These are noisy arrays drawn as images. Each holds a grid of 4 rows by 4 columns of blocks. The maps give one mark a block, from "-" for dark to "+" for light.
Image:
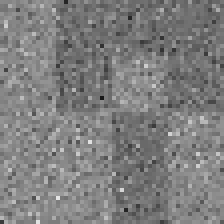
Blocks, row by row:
+ - - -
+ - + -
+ + - +
+ + - +
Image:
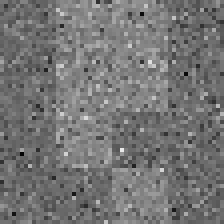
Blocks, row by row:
- + + -
- + + -
- + - -
- - + -
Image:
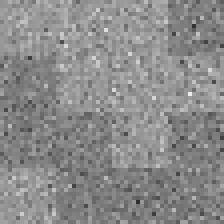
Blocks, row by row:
+ + + -
- + + +
- - + -
+ - - -
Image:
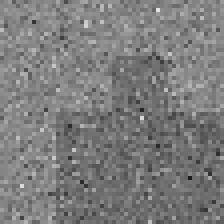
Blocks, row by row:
+ + + +
+ + - +
+ - - -
+ - - -
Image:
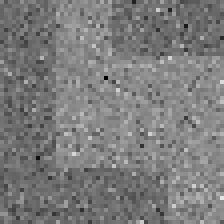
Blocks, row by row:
- + - -
- + + +
- + + +
- - - +
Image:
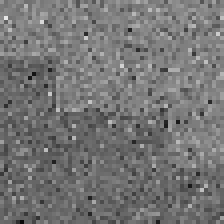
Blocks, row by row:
+ + + +
- + + +
- - - +
- - - -
